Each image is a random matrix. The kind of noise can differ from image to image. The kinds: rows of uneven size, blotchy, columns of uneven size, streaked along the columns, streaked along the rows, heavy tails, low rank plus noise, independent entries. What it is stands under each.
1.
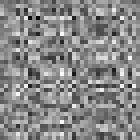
low rank plus noise
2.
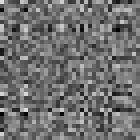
low rank plus noise
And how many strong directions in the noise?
one
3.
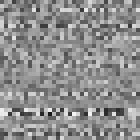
rows of uneven size
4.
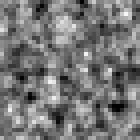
blotchy
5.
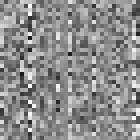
columns of uneven size
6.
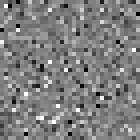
heavy tails
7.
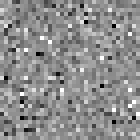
heavy tails
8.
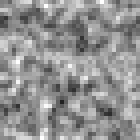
blotchy
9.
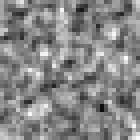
blotchy
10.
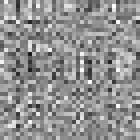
low rank plus noise
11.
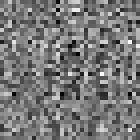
low rank plus noise
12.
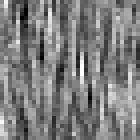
streaked along the columns
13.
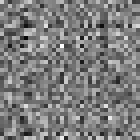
low rank plus noise
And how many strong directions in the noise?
two
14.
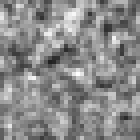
blotchy
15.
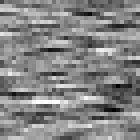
streaked along the rows
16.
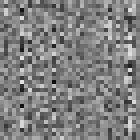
columns of uneven size
